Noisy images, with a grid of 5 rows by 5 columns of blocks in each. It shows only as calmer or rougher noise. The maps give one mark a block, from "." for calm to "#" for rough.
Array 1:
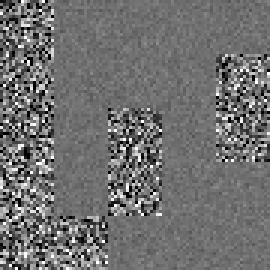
# . . . .
# . . . #
# . # . #
# . # . .
# # . . .
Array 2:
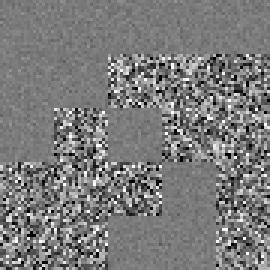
. . . . .
. . # # #
. # . # #
# # # . #
# # . . #
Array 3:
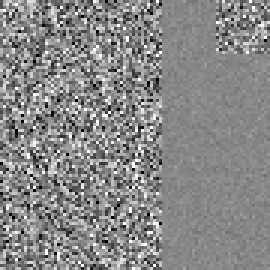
# # # . #
# # # . .
# # # . .
# # # . .
# # # . .
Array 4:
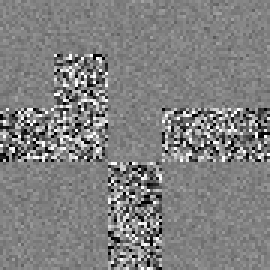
. . . . .
. # . . .
# # . # #
. . # . .
. . # . .
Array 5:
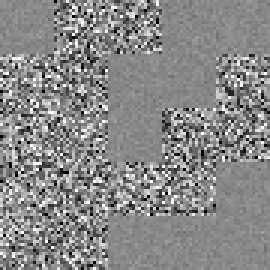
. # # . .
# # . . #
# # . # #
# # # # .
# # . . .
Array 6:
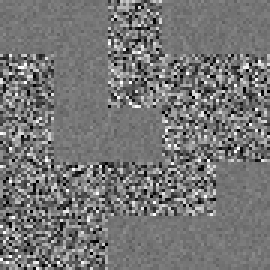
. . # . .
# . # # #
# . . # #
# # # # .
# # . . .
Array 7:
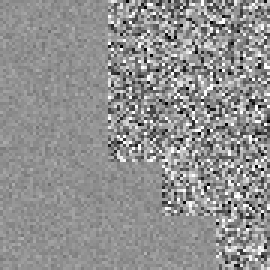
. . # # #
. . # # #
. . # # #
. . . # #
. . . . #
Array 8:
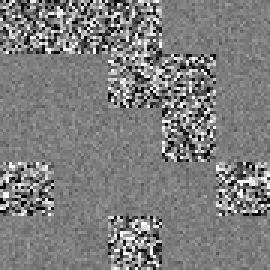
# # # . .
. . # # .
. . . # .
# . . . #
. . # . .
